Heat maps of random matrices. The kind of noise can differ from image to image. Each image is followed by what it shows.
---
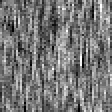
streaked along the columns
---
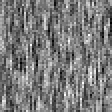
streaked along the columns
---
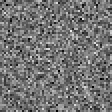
independent entries
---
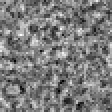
blotchy
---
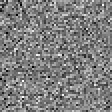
independent entries
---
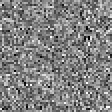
low rank plus noise
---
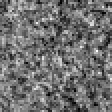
blotchy
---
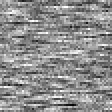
streaked along the rows
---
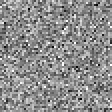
independent entries
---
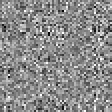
low rank plus noise
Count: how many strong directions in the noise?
three or four
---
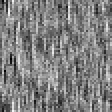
streaked along the columns
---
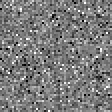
heavy tails
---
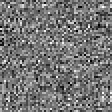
low rank plus noise
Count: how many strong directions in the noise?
five to eight
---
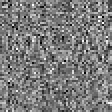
low rank plus noise
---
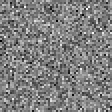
independent entries
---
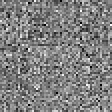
low rank plus noise
